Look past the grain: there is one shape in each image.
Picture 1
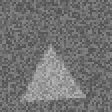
triangle
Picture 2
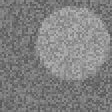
disc
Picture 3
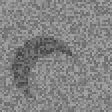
crescent
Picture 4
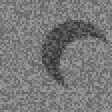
crescent
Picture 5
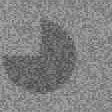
disc with a wedge cut out
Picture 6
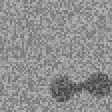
dumbbell
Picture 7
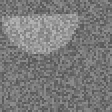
half disc
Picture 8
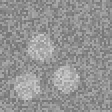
three dots
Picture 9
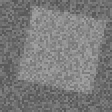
square
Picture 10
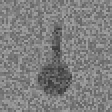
lollipop
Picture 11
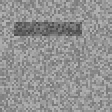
bar
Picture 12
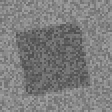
square
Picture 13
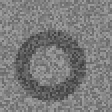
ring
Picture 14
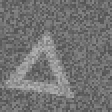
triangle frame
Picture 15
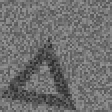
triangle frame
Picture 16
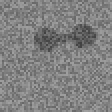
dumbbell
